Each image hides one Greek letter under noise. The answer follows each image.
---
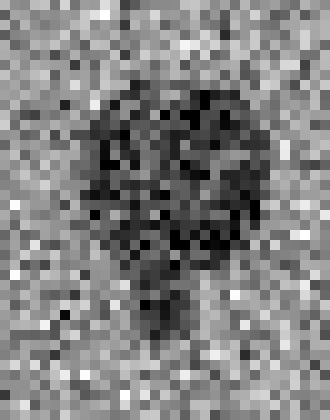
phi
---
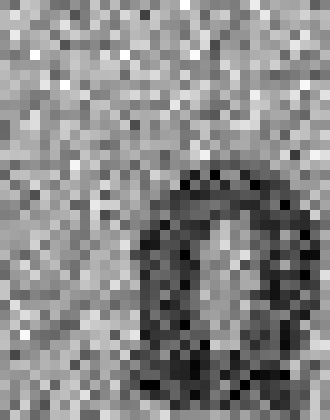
omega
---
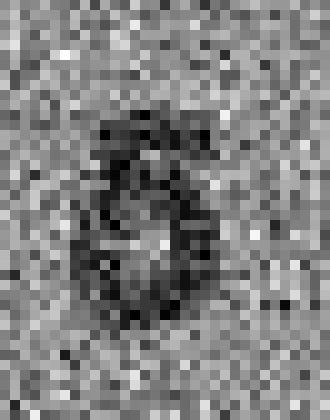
delta
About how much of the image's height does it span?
half
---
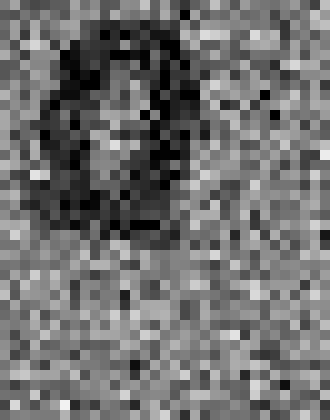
omega
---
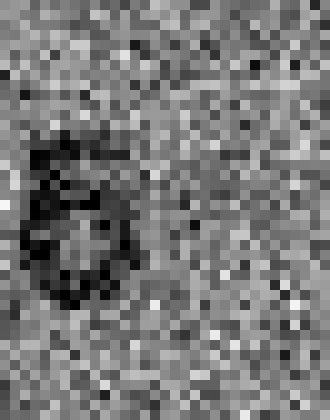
delta
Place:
middle left
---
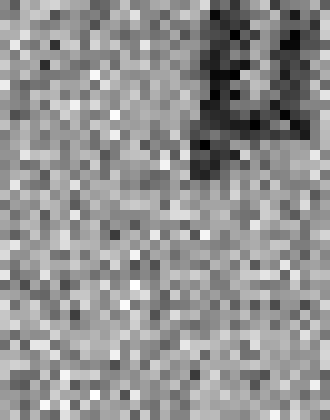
mu
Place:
top right
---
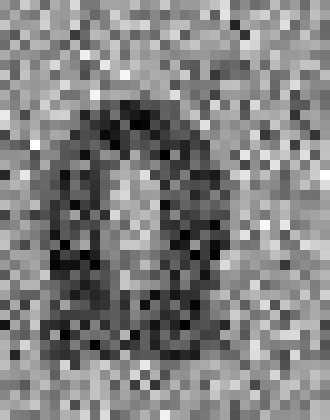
omega
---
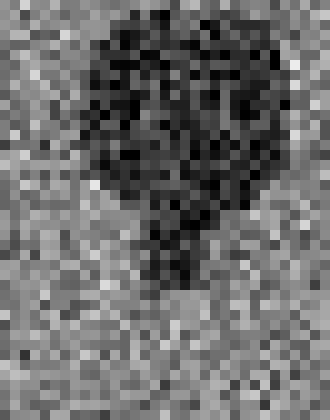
phi
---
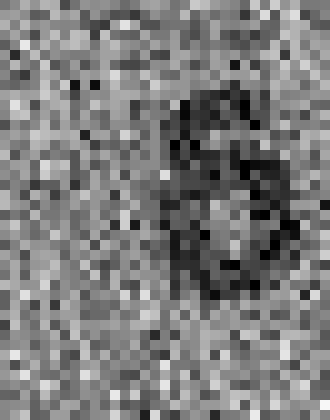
delta
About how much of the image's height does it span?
half
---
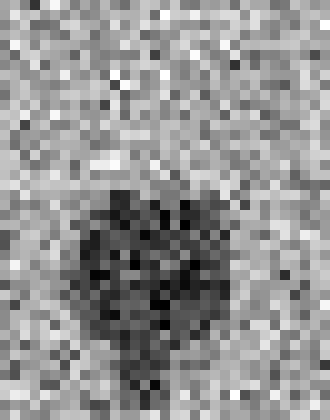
phi
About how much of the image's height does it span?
half
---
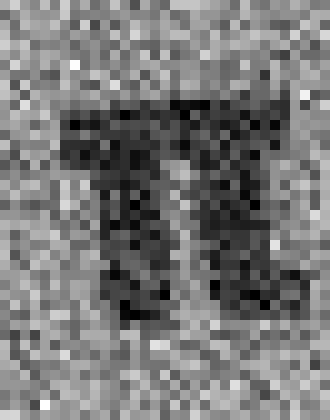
pi
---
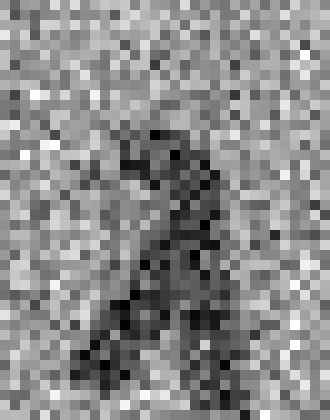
lambda
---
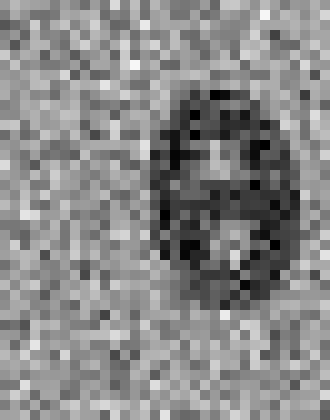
theta
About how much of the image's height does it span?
half
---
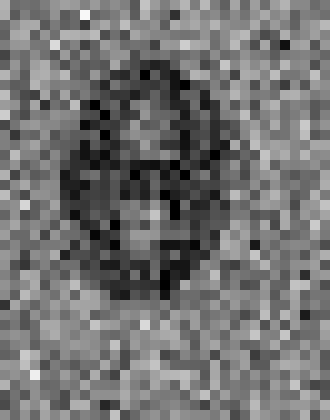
theta
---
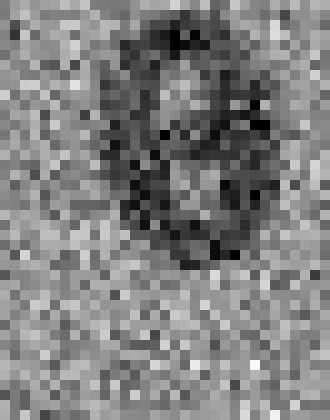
theta
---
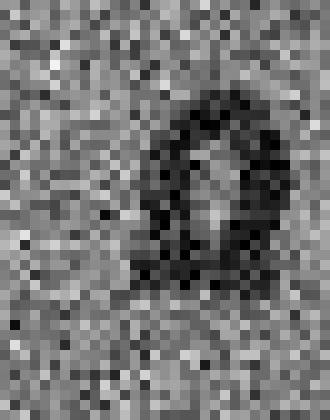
omega
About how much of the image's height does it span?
half
